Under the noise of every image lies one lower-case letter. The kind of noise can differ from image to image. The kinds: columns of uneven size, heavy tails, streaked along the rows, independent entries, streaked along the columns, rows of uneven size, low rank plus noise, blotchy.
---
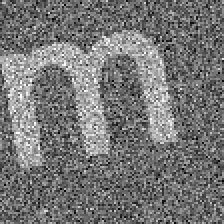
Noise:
independent entries
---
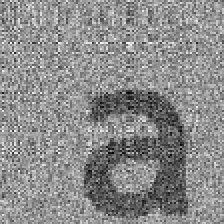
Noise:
low rank plus noise
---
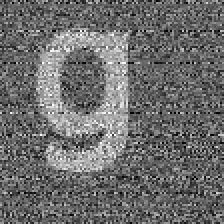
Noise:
rows of uneven size
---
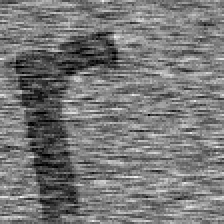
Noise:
streaked along the rows
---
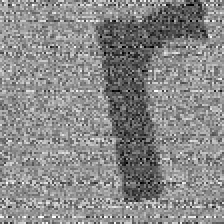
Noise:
rows of uneven size
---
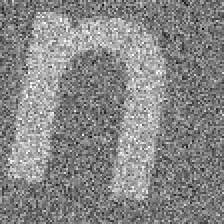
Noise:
independent entries
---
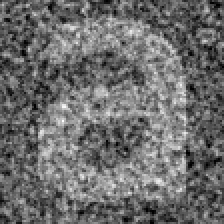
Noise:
blotchy
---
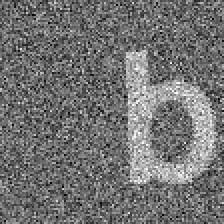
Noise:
independent entries
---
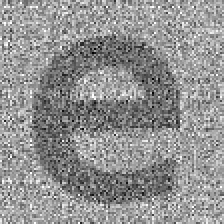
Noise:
low rank plus noise
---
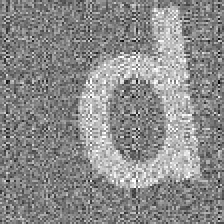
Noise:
low rank plus noise
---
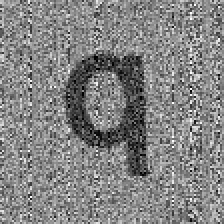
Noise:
columns of uneven size
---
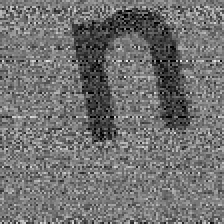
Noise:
rows of uneven size
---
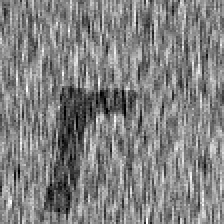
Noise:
streaked along the columns
